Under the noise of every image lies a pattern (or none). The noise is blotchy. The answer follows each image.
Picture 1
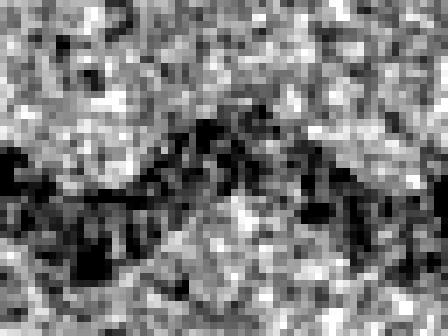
a wavy band
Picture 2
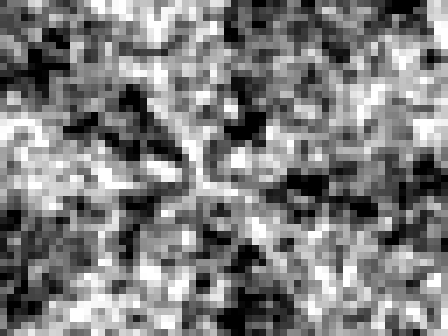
spokes from one point
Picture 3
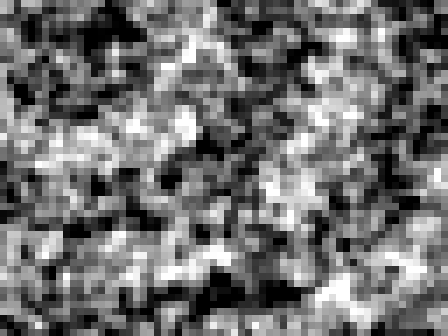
rings round one point
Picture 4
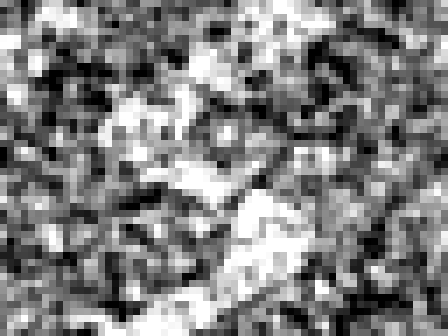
a wavy band
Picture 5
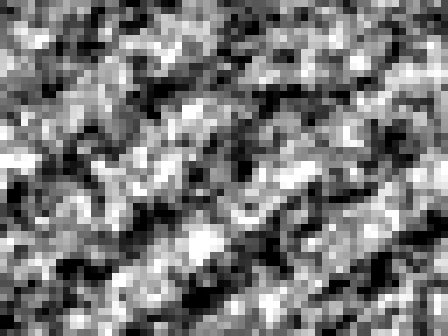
diagonal stripes
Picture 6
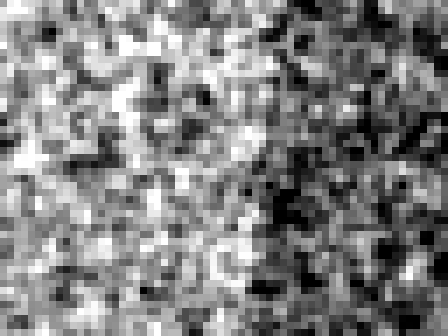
a sharp edge
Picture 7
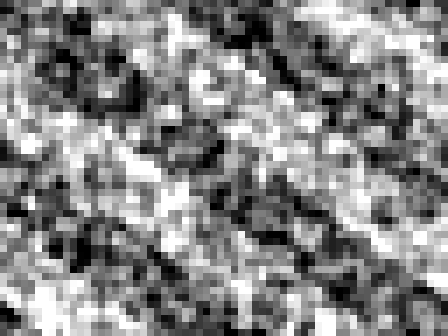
diagonal stripes
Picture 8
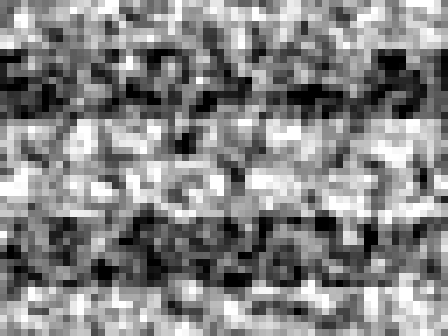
horizontal stripes
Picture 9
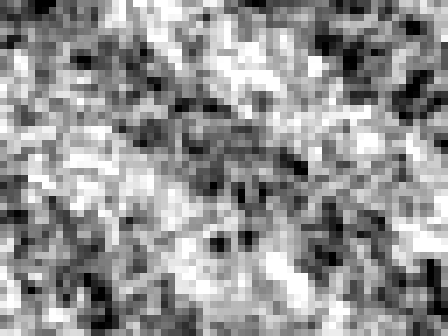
diagonal stripes
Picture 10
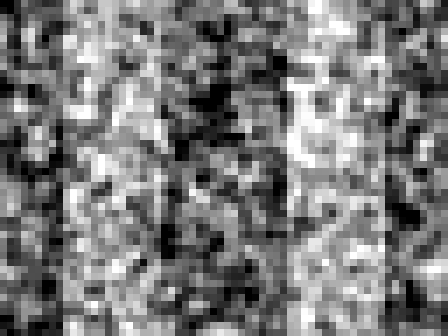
vertical stripes
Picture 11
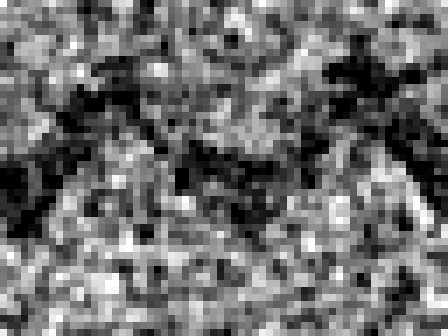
a wavy band
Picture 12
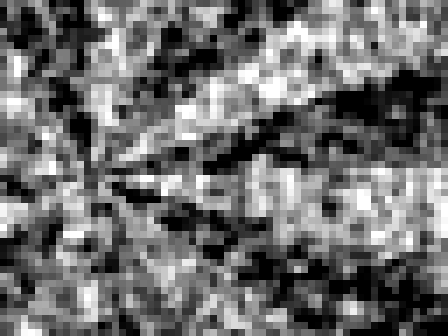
spokes from one point
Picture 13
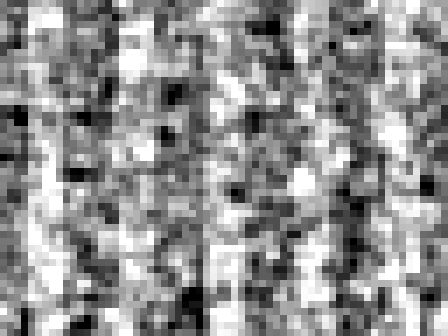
vertical stripes
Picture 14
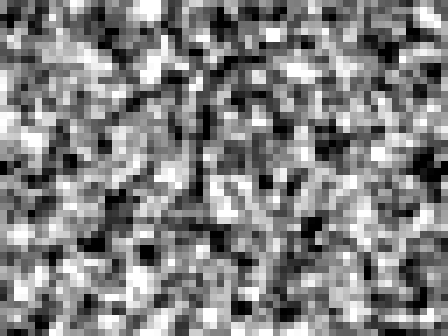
only noise
